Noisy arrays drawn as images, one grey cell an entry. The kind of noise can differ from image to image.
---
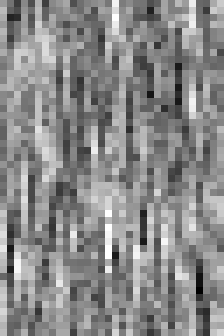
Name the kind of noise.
streaked along the columns
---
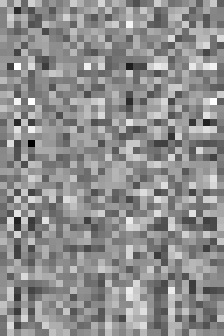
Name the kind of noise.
low rank plus noise
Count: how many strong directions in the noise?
one
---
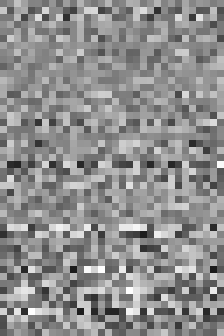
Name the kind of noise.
rows of uneven size
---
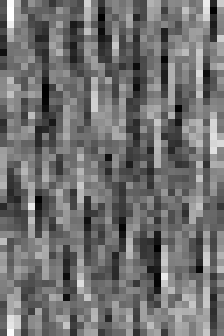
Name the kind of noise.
streaked along the columns
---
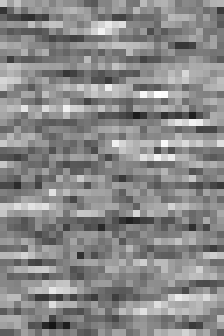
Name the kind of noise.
streaked along the rows
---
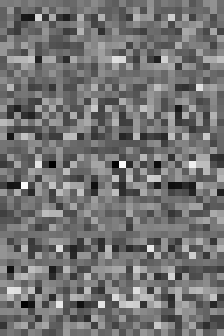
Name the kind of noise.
rows of uneven size
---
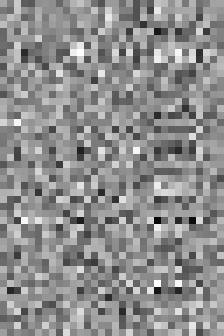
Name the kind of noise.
low rank plus noise
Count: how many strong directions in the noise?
one
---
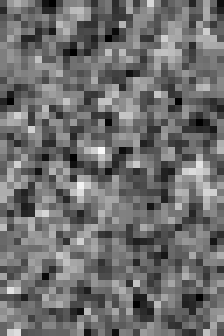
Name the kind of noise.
blotchy
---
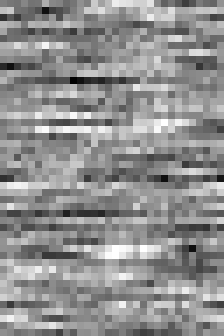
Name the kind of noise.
streaked along the rows
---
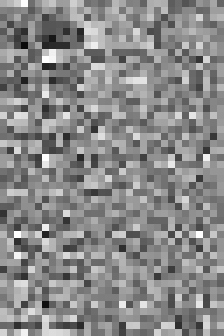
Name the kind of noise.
low rank plus noise
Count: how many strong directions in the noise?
two
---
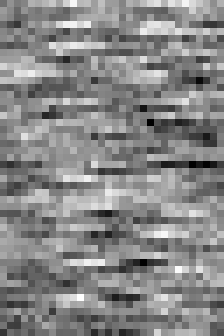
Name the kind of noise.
streaked along the rows
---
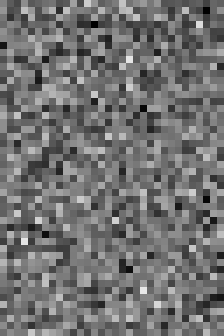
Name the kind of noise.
independent entries
